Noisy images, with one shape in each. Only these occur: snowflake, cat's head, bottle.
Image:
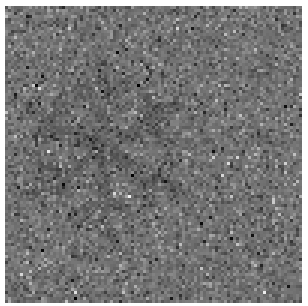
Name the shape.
snowflake
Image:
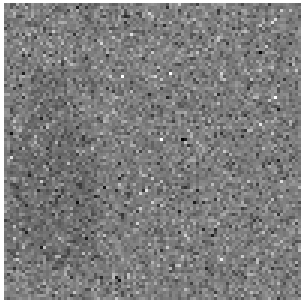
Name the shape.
bottle
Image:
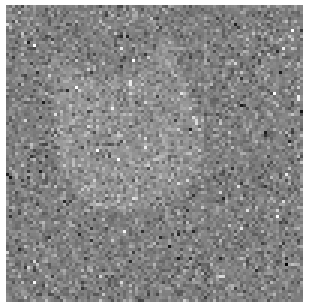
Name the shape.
cat's head
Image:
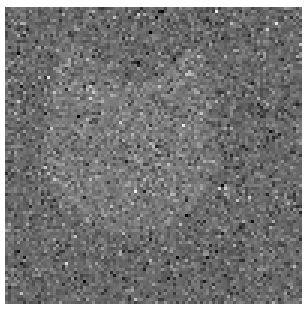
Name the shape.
cat's head
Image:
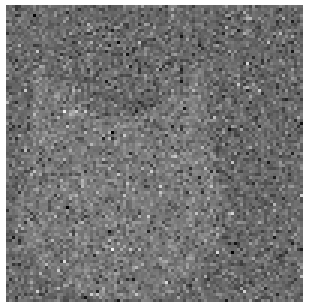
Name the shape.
cat's head
